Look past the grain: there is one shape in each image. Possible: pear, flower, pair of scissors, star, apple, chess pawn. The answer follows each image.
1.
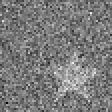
light star
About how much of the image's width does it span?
half
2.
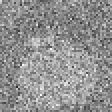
light apple
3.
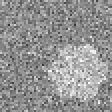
light flower
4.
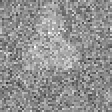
light chess pawn
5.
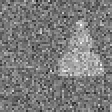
light chess pawn
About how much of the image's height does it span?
half
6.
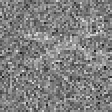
light pair of scissors
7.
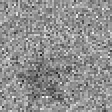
dark star
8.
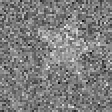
light star
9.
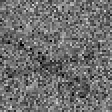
dark pair of scissors
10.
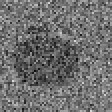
dark apple
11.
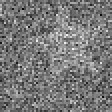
light star
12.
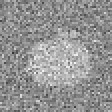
light apple
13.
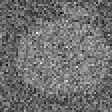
light apple
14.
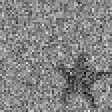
dark star
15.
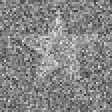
light star
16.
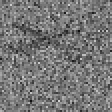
dark pair of scissors
